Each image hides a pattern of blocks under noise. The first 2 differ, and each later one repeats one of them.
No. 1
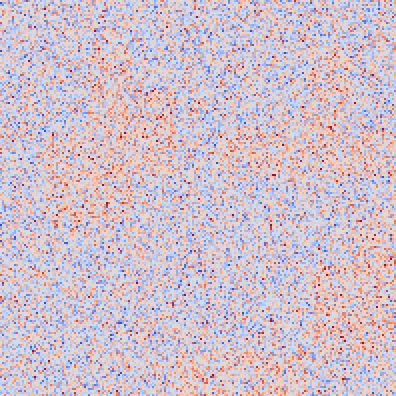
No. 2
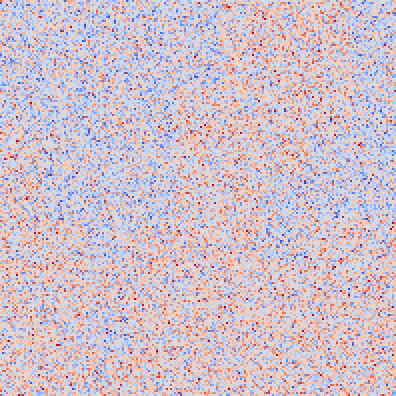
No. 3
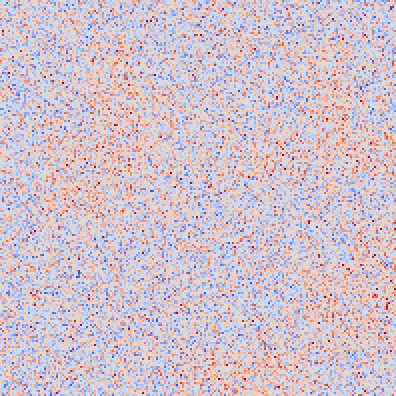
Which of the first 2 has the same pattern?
1
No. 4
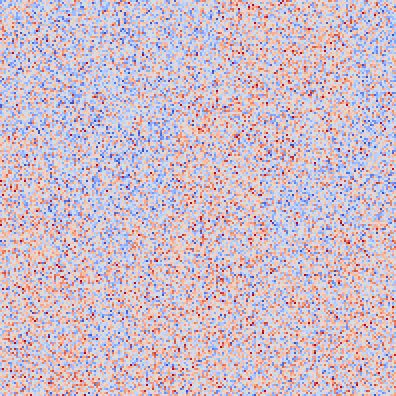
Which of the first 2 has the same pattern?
2
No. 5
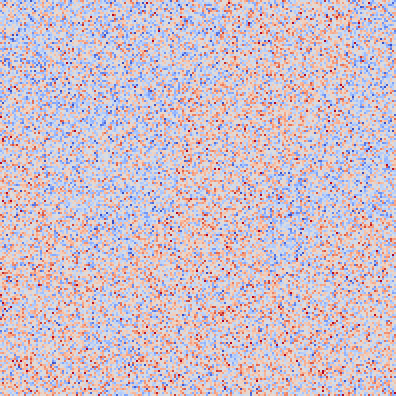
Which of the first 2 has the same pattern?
2
